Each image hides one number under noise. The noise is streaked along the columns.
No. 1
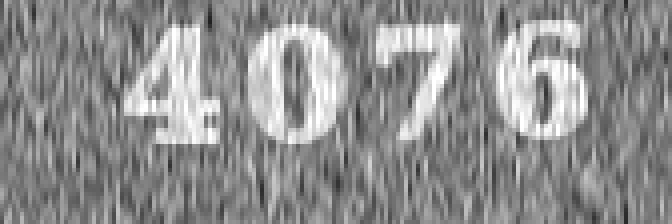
4076
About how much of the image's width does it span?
two thirds
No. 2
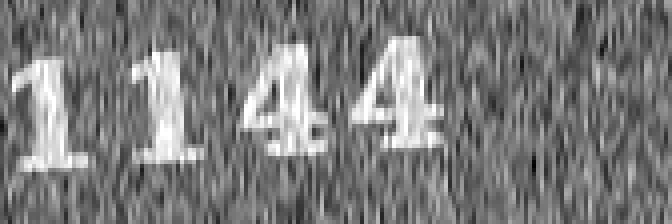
1144
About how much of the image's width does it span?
two thirds
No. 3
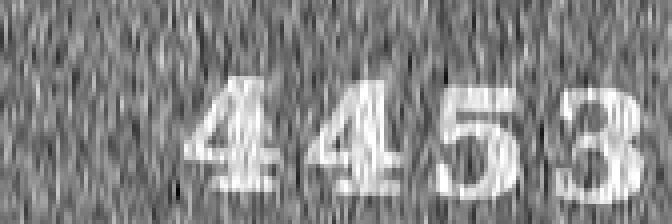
4453
